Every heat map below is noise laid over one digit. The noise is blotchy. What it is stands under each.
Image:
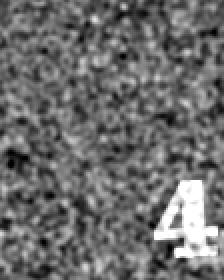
4
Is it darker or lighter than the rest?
lighter
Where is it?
bottom right
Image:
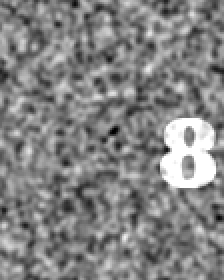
8
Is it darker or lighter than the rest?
lighter
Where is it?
middle right
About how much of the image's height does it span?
a quarter
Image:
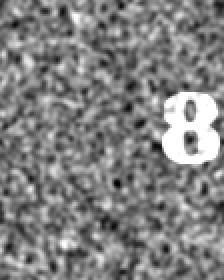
8
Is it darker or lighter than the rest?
lighter
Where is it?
middle right
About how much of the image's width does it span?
a quarter
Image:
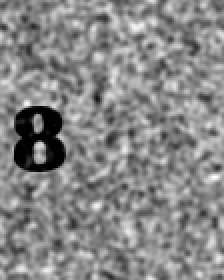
8
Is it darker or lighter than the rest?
darker
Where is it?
middle left
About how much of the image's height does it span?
a quarter
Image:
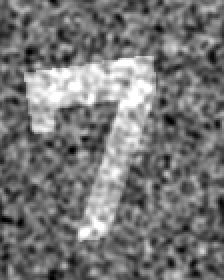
7
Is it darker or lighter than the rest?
lighter
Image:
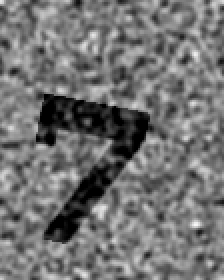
7
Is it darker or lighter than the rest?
darker
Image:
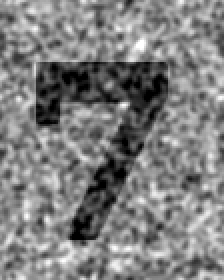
7
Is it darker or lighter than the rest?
darker
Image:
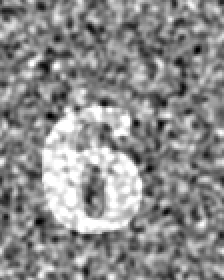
6
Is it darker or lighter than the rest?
lighter
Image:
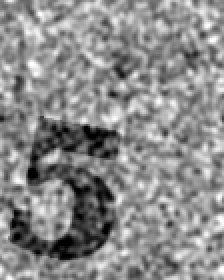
5
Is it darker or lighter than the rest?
darker
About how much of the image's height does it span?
half
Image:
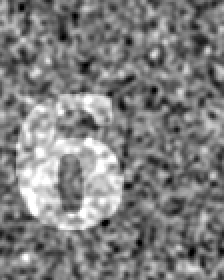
6
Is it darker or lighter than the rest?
lighter
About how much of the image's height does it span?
half
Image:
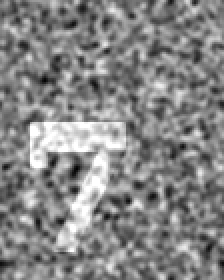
7
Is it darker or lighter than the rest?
lighter
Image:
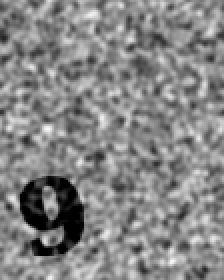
9
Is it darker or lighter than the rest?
darker
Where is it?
bottom left
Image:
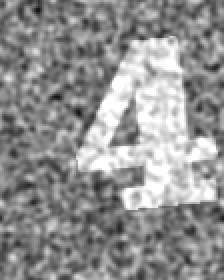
4
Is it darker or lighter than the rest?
lighter
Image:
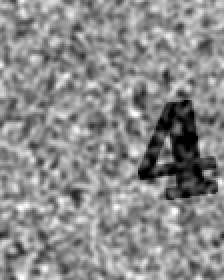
4
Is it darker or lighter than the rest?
darker
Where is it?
middle right
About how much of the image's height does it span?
a third
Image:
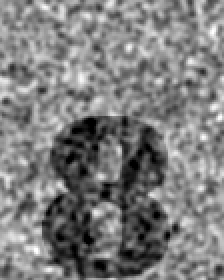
8
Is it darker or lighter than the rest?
darker
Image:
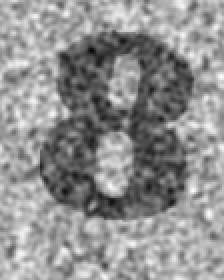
8
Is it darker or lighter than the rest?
darker
